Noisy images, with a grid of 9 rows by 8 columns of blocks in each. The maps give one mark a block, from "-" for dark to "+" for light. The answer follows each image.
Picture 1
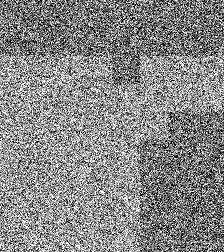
- - - - - - - -
- - - - - - - -
+ + + + - + + +
+ + + + + + + +
+ + + + + + - -
+ + + + + - - -
+ + + + + - - -
+ + + + + - - -
+ + + + + - - -
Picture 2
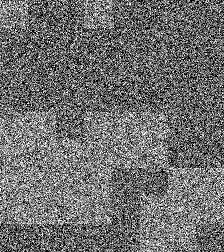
+ - - + - - - -
- - - - - - - -
- - - - - - - -
- - - - - - - -
+ + - + + + - -
+ + + + + + - -
+ + + + - - + +
+ + + + - + + +
- - - - - + + -
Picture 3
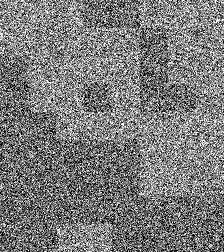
+ + + - - + + +
+ + + + + - + +
- + + + + - + +
- + + - + - - +
- - + + + + + +
- - - - - + + +
- - - - - + + +
- - - - - - - -
- - + + - - - -
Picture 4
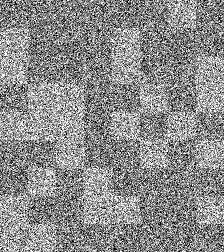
- - - - - - + -
+ - - - + - - -
+ - - - + - - +
- + + - - + - +
+ + + - + - + -
- - + - - + - +
- + - + - - - -
+ - - + + - - +
+ + - - - - - -
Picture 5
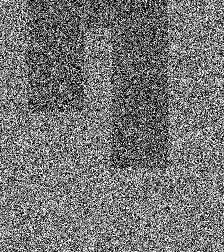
+ - - - - - + +
+ - - + - - + +
+ - - + - - + +
+ - - + - - + +
+ + + + - - + +
+ + + + - - + +
+ + + + + + + +
+ + + + + + + +
+ + + + + + + +
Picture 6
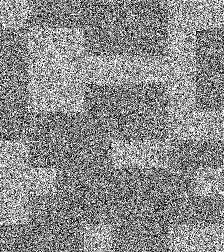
+ - - - - - + +
- + + - - - + -
- + + + + + + -
- + + - - - + -
- - - - - - + +
+ - - - + + - -
+ + - - - - - +
+ - - - - - - -
- - - + - - + +
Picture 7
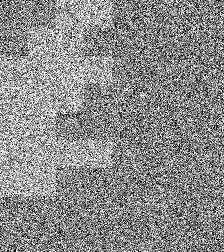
- - + + - - - -
- + + - - - - -
+ + + + - - - -
+ + + - - - - -
+ + - - - - - -
+ + + + - - - -
+ + - - - - - -
- - - - - - - -
- - - - - - - -
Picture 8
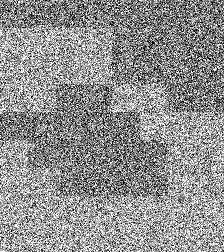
- - - - - - - -
+ + + + - - - -
+ + + + - - - -
+ + - - + + - -
- - - - - + + +
+ - - - - - + +
+ + - - - - + +
+ + + + + + + +
+ + + + + + + +
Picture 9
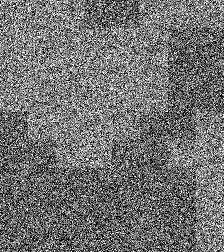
+ + + - - + + +
+ + + + + + - -
+ + + + + + - -
+ + + + + + - -
- + + + + - - +
- - + + - - + +
- - - - - - - +
- - - - - - - +
- - - - - - - +
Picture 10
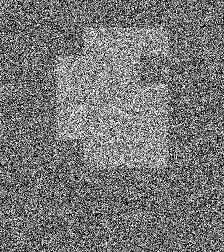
- - - - - - - -
- - - + + + - -
- - + + + - - -
- - + + + + - -
- - + + + + - -
- - - + + + - -
- - - - - - - -
- - - - - - - -
- - - - - - - -
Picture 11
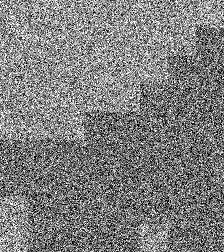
+ + + + + + + +
+ + + + + + + -
+ + + + + + - -
+ + + + + - - -
+ + + - - - - -
- - - - - - - -
- - - - - - - -
+ - - - - - - -
+ - - - - + - -
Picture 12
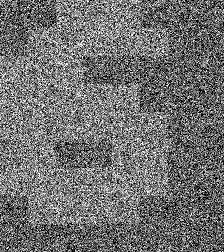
- - + + + - - -
- + + + + + - -
+ + + - - - - -
+ + + + + - - -
+ + + + + + - -
+ + - - + + - -
+ + + + + + - -
- + + + + - - -
- - - - - - - -
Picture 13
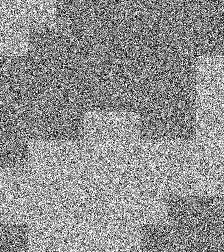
+ + - - - - - -
+ - - - - - - -
- - - - - - - +
- - - - - - - +
- - - + + - - +
- + + + + + + +
+ + + + + + + +
+ + + + + + - -
- + + + + - - -
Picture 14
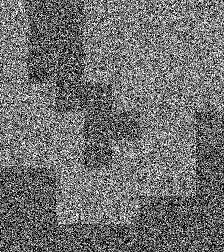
+ - - + + + + +
+ - - + + + + +
+ - - + + + + +
+ + - - + + + +
+ + + - - + + -
+ + + - + + + -
- - + + + + + -
- - + + + - - -
- - - - - - - -
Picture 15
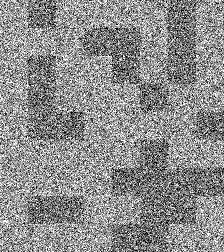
+ - + + + + - +
+ + + - - + - +
+ - + + - + - +
+ - + + + - + +
+ - - + + + + -
+ + + + + - + +
+ + + + - - - -
+ - - + + - - +
+ + + + - - + +
